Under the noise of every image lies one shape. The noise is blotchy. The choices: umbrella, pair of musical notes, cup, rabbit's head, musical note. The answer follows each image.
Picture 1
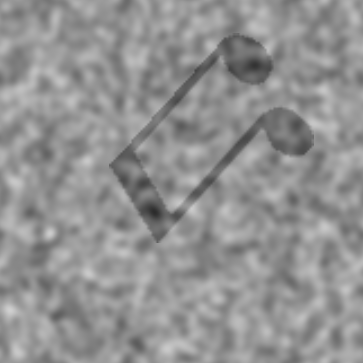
pair of musical notes
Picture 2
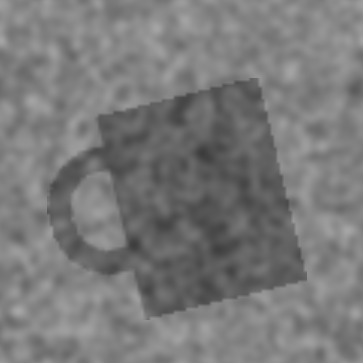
cup
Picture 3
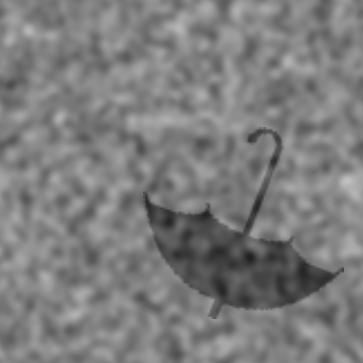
umbrella
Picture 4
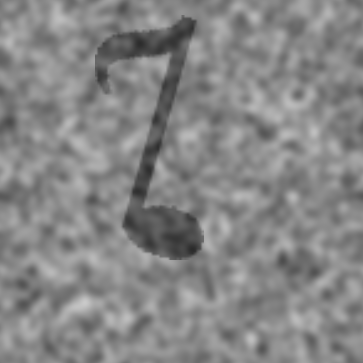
musical note
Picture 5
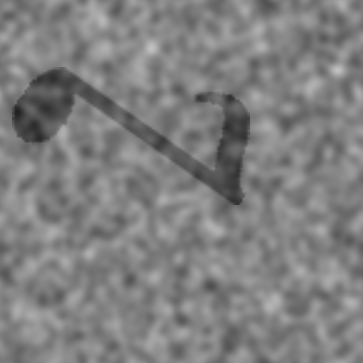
musical note
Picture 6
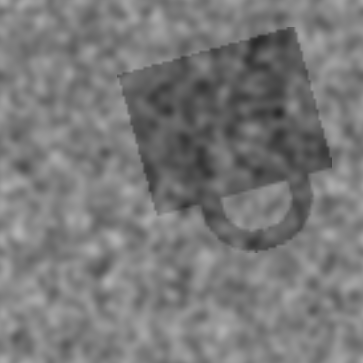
cup
